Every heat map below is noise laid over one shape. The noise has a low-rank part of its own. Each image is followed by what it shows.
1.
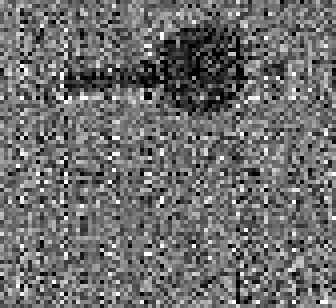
lollipop
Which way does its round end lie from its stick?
right
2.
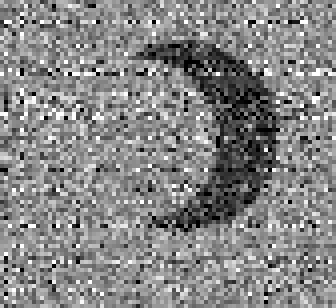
crescent
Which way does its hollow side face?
left
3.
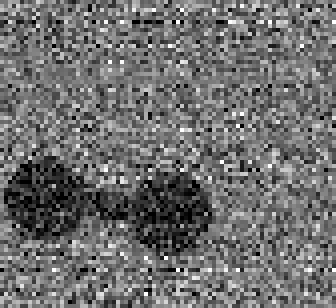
dumbbell
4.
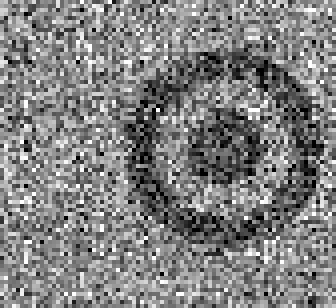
bullseye
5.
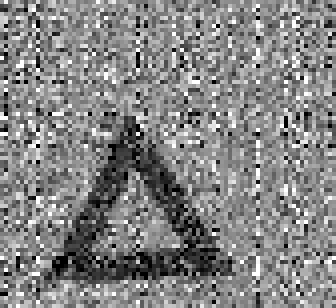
triangle frame
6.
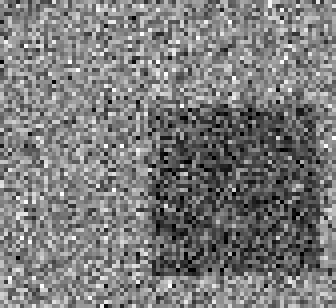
square
